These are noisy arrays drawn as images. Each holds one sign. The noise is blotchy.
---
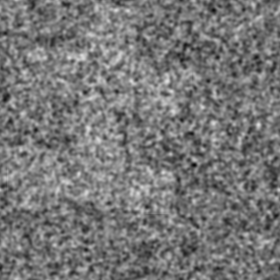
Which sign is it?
plus-minus sign
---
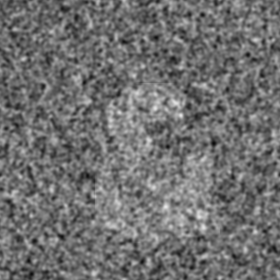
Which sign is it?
ampersand
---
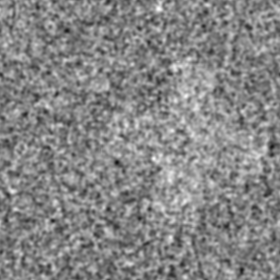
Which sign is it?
plus sign
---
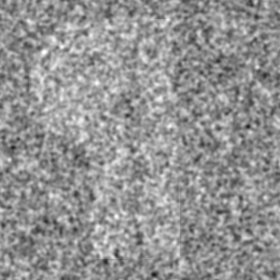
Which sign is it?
pilcrow
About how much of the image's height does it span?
nearly all
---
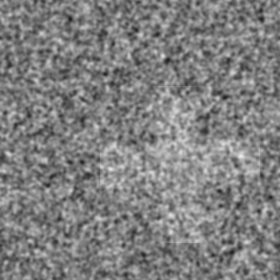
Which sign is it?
plus sign
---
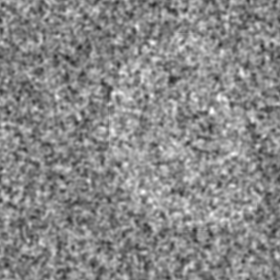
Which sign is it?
at sign
